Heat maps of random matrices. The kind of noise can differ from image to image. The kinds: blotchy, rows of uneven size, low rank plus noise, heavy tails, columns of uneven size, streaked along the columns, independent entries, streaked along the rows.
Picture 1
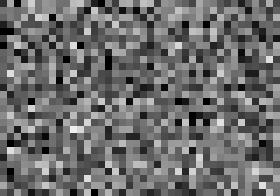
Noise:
low rank plus noise
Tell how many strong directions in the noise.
five to eight
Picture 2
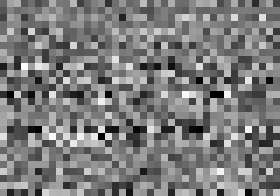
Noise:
rows of uneven size
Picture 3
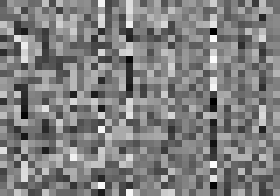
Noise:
columns of uneven size
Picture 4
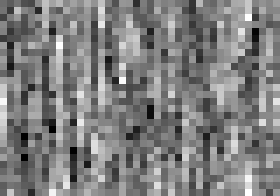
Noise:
streaked along the columns
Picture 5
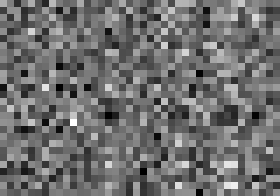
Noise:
low rank plus noise
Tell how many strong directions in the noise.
two
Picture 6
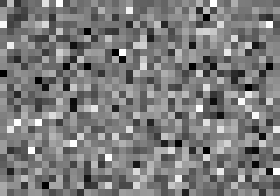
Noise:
heavy tails
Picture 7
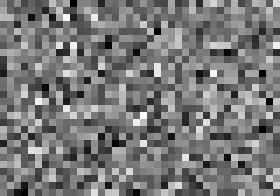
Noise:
independent entries
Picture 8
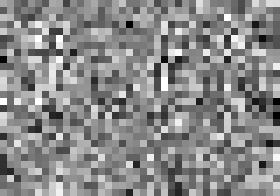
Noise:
low rank plus noise
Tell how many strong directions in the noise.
three or four
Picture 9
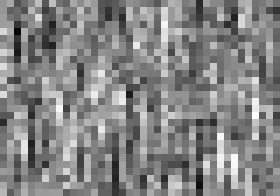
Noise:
streaked along the columns
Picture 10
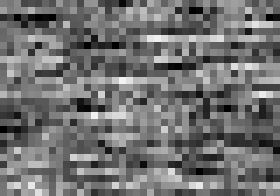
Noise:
streaked along the rows
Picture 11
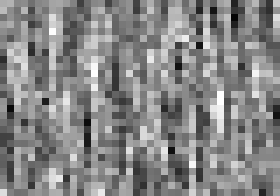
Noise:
streaked along the columns
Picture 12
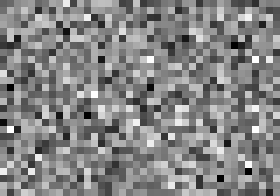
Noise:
independent entries
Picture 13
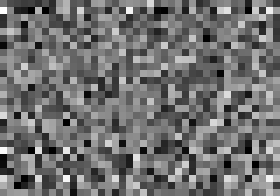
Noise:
low rank plus noise
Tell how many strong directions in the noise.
one
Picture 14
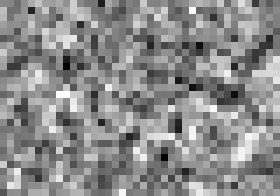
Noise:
blotchy
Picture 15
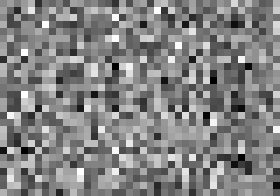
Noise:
low rank plus noise
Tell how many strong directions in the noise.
one
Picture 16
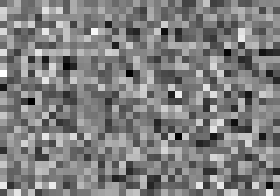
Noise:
low rank plus noise
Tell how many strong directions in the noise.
two
